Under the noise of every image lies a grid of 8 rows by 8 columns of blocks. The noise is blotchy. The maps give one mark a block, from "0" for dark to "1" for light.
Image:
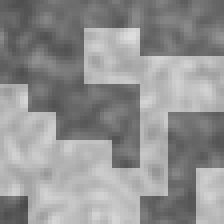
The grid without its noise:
0 0 0 0 0 0 0 0
0 0 0 1 1 0 0 0
0 0 0 1 1 1 1 1
1 0 0 0 0 1 1 1
1 1 0 0 0 1 0 0
1 1 1 1 0 1 0 0
1 1 1 1 1 1 0 1
0 1 1 1 1 0 0 1
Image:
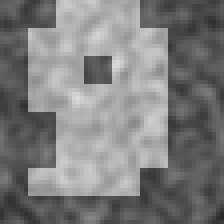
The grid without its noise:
0 0 1 1 1 0 0 0
0 1 1 1 1 1 0 0
0 1 1 0 1 1 0 0
0 1 1 1 1 1 0 0
0 0 1 1 1 1 0 0
0 0 1 1 1 1 0 0
0 1 1 1 1 0 0 0
0 0 0 0 0 0 0 0
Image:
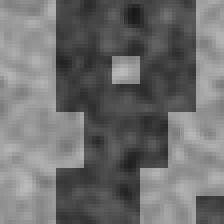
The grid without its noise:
1 1 0 0 0 0 0 1
1 1 0 0 0 0 0 1
1 1 0 0 1 0 0 1
1 1 0 0 0 0 0 1
1 1 1 0 0 0 1 1
1 1 1 0 0 0 1 1
1 1 0 0 0 1 1 1
1 1 0 0 0 1 1 0
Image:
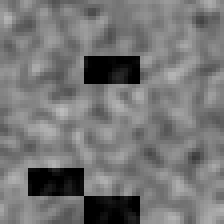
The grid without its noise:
1 1 1 1 1 1 1 1
1 1 1 1 1 1 1 1
1 1 1 0 0 1 1 1
1 1 1 1 1 1 1 1
1 1 1 1 1 1 1 1
1 1 1 1 1 1 1 1
1 0 0 1 1 1 1 1
1 1 1 0 0 1 1 1
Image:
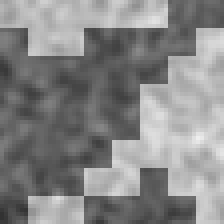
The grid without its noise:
1 1 1 1 1 1 0 0
0 1 1 0 0 0 0 1
0 0 0 0 0 0 1 1
0 0 0 0 0 1 1 1
0 0 0 0 0 1 1 1
0 0 0 0 1 1 1 1
0 0 0 1 1 0 1 1
0 1 1 0 0 0 0 1
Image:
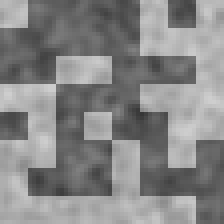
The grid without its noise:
1 0 0 0 0 1 0 1
0 0 0 0 0 1 1 1
0 0 1 1 0 0 0 1
1 1 0 0 0 1 1 1
0 1 0 1 0 0 1 1
1 1 0 0 1 0 1 0
1 0 0 0 1 0 0 0
1 1 1 1 1 1 1 0
